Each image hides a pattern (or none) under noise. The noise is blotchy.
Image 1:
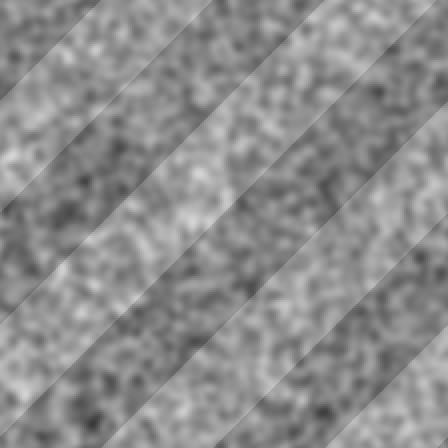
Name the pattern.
diagonal stripes
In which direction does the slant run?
bottom left to top right
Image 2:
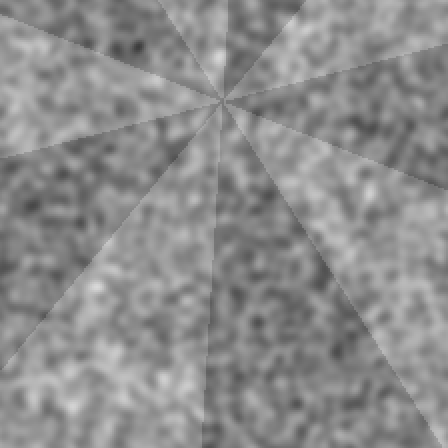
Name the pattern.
spokes from one point
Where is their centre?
top middle
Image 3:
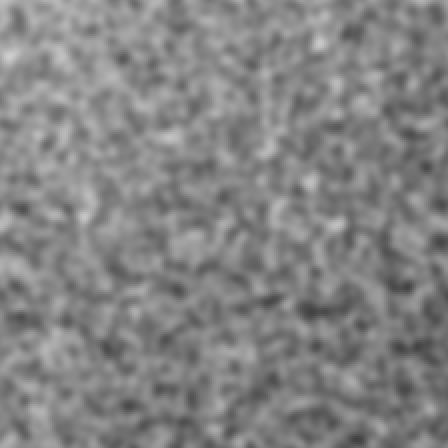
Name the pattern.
a smooth slope
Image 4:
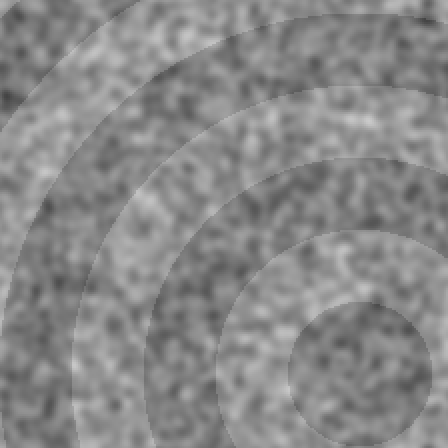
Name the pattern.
rings round one point
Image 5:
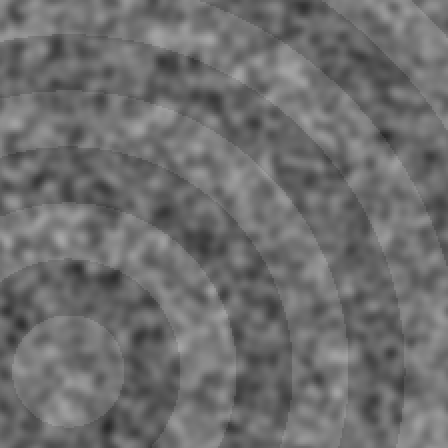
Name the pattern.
rings round one point
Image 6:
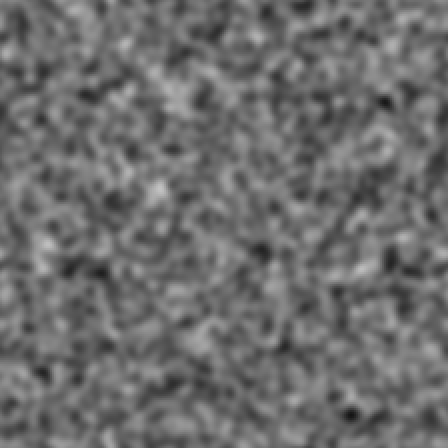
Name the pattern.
only noise
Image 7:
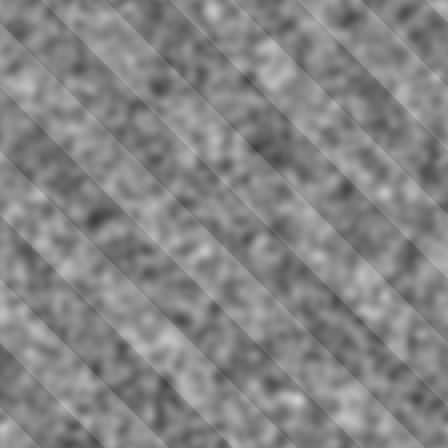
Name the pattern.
diagonal stripes
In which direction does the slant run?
top left to bottom right
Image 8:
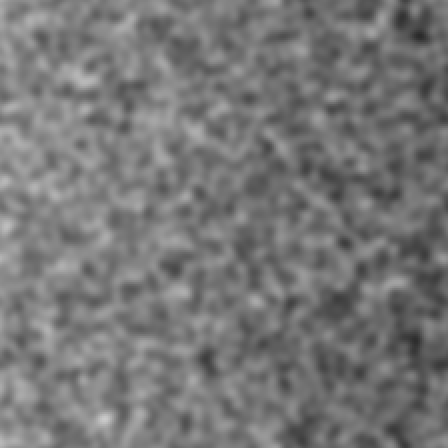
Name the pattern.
a smooth slope
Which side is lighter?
left
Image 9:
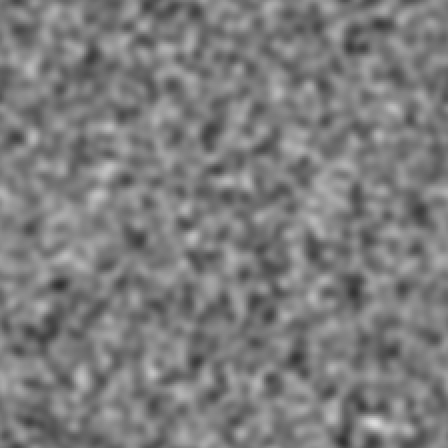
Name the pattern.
only noise
